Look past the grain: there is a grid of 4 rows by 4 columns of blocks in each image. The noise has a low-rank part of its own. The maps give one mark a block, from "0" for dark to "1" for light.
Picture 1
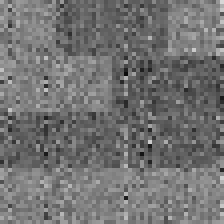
1001
1100
0000
1111
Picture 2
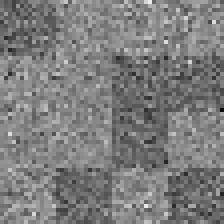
0111
1100
1101
1010
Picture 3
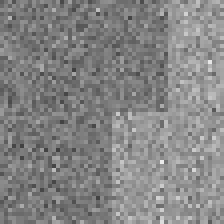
0001
0001
0011
0011
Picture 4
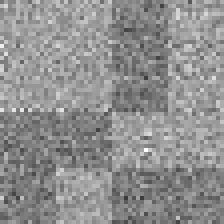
1101
1101
0011
0100
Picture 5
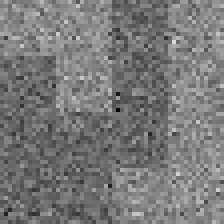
1101
0101
0001
0011
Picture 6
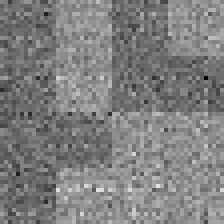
0101
0100
0011
0111
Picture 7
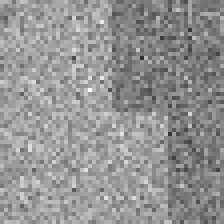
1100
1100
1110
1110
